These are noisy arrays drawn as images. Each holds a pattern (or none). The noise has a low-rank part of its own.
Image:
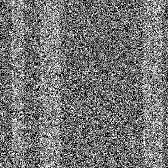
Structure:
bands of columns
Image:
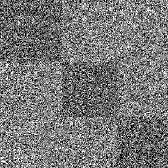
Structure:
blocks along the diagonal
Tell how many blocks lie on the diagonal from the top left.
3
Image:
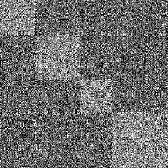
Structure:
blocks along the diagonal
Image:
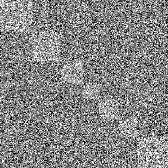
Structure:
blocks along the diagonal
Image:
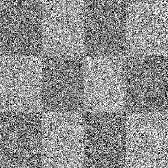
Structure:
a checkerboard
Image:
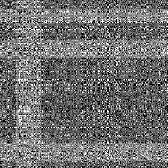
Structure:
bands of rows crossing bands of columns
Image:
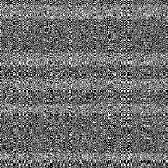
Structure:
bands of rows
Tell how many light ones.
5
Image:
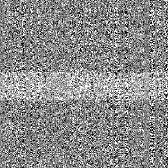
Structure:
one band of rows
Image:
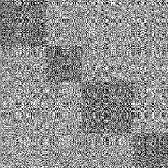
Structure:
blocks along the diagonal
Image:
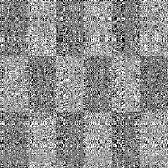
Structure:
a checkerboard
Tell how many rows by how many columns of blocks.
3 by 6
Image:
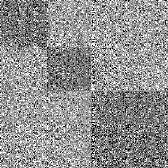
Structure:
blocks along the diagonal
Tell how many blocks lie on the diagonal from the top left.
3
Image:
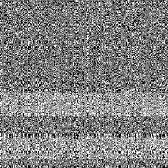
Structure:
bands of rows
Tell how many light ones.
2
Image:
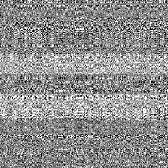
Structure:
bands of rows
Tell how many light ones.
2
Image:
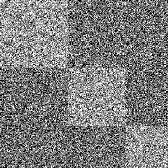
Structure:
blocks along the diagonal
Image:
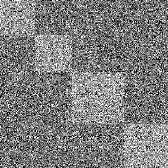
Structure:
blocks along the diagonal
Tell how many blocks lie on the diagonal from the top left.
4
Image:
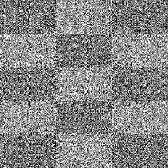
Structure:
a checkerboard
